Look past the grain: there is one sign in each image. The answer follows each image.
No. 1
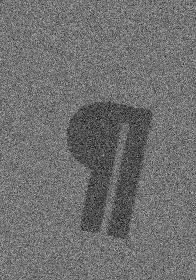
pilcrow
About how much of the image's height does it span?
half
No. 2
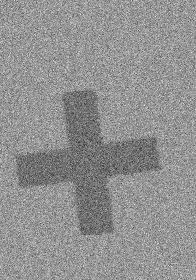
plus sign
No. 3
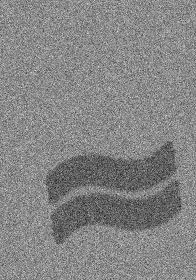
approximately sign
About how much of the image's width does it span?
two thirds
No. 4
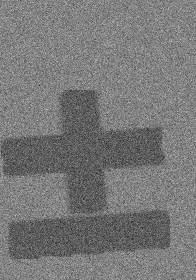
plus-minus sign
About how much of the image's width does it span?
nearly all
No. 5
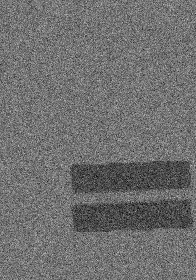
equals sign
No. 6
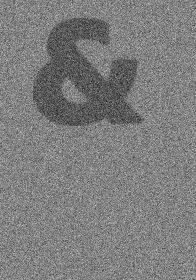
ampersand
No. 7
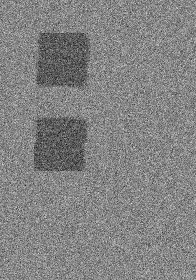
colon
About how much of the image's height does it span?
half
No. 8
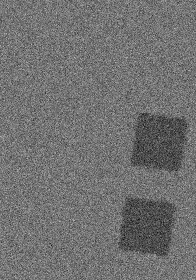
colon
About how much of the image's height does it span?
half
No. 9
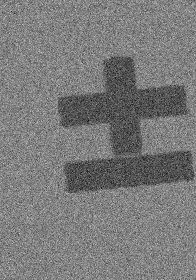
plus-minus sign
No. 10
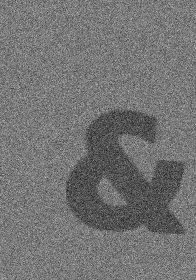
ampersand
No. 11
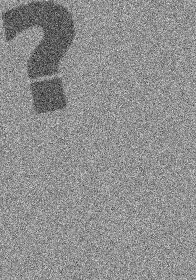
question mark
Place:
top left
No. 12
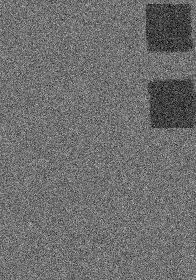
colon
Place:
top right
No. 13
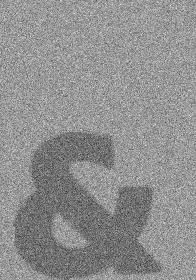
ampersand
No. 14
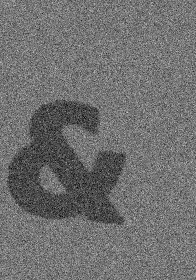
ampersand
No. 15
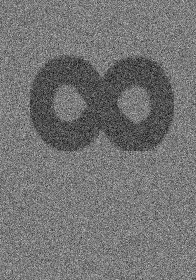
infinity sign
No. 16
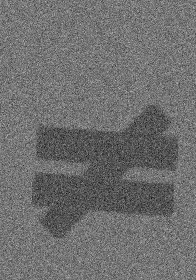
not-equal sign
